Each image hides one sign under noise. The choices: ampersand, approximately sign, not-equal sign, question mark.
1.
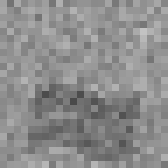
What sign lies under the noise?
approximately sign
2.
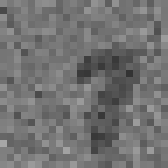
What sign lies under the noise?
question mark
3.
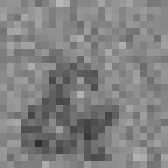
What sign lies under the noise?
ampersand
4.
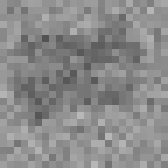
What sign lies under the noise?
not-equal sign
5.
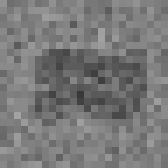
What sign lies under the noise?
approximately sign
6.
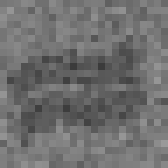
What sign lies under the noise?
approximately sign
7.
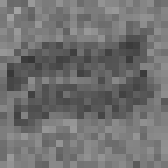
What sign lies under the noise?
approximately sign
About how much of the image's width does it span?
nearly all
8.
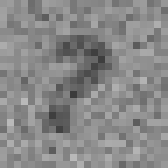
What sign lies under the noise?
question mark
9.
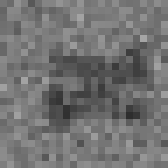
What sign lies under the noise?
not-equal sign
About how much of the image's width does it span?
two thirds
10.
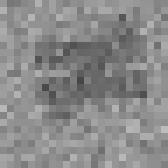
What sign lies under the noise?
not-equal sign
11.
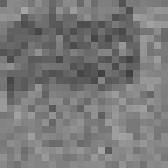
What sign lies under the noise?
approximately sign
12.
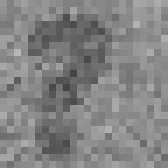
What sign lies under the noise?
question mark
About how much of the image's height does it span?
nearly all
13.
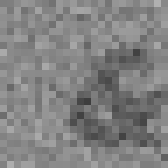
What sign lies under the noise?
ampersand
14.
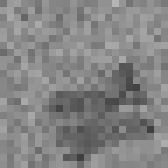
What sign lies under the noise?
not-equal sign
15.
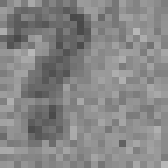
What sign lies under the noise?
question mark
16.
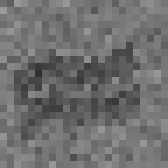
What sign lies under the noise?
approximately sign
